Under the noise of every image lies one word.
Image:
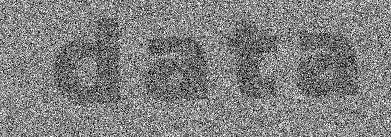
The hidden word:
data
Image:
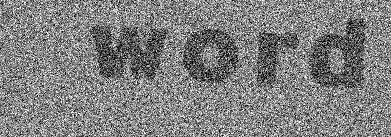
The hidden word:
word
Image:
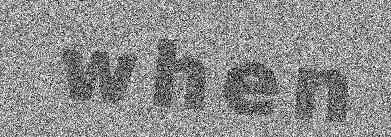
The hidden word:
when
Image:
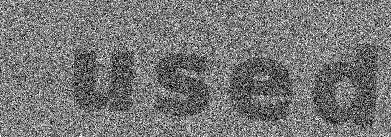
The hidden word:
used
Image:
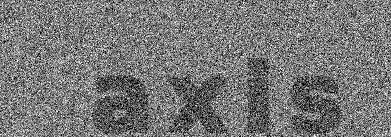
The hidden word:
axis
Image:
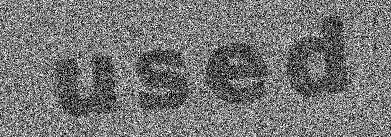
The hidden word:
used
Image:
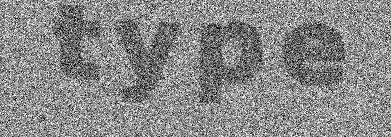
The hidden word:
type
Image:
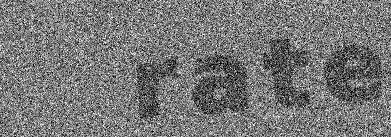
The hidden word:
rate
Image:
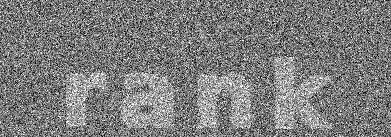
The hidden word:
rank
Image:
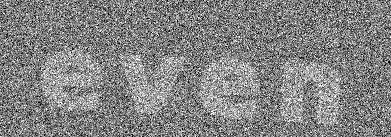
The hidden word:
even
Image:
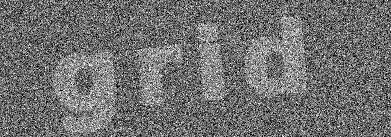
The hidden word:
grid
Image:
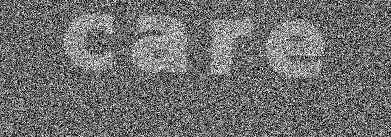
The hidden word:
care
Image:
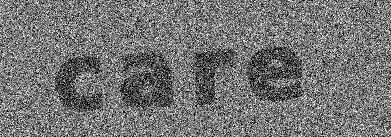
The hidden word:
care
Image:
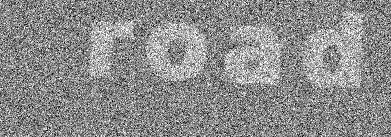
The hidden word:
road
